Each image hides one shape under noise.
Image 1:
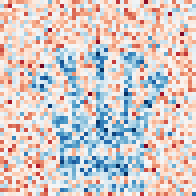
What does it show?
blue chess queen
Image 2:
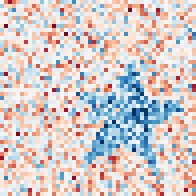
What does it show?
blue star
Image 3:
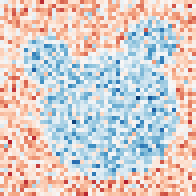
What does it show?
blue bear's head
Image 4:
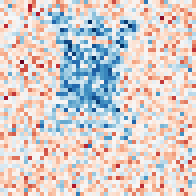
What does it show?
blue chess rook
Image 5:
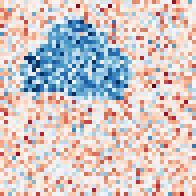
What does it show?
blue cloud
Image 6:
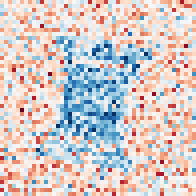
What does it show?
blue chess rook
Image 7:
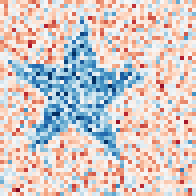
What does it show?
blue star
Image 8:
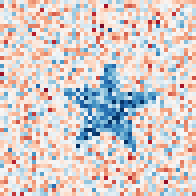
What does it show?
blue star
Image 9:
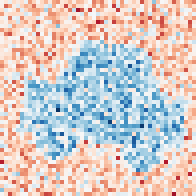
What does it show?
blue car
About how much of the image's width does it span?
nearly all
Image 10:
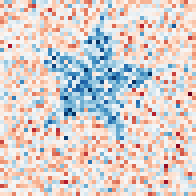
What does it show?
blue star
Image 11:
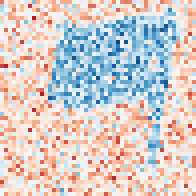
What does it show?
blue flag
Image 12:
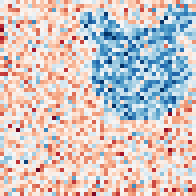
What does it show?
blue bear's head
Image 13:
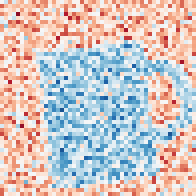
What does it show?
blue cup
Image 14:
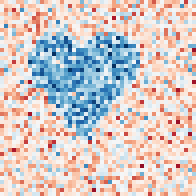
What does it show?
blue heart
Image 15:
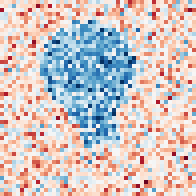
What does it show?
blue light bulb
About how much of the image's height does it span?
two thirds
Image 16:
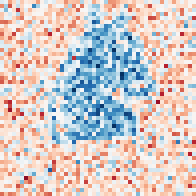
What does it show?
blue chess knight
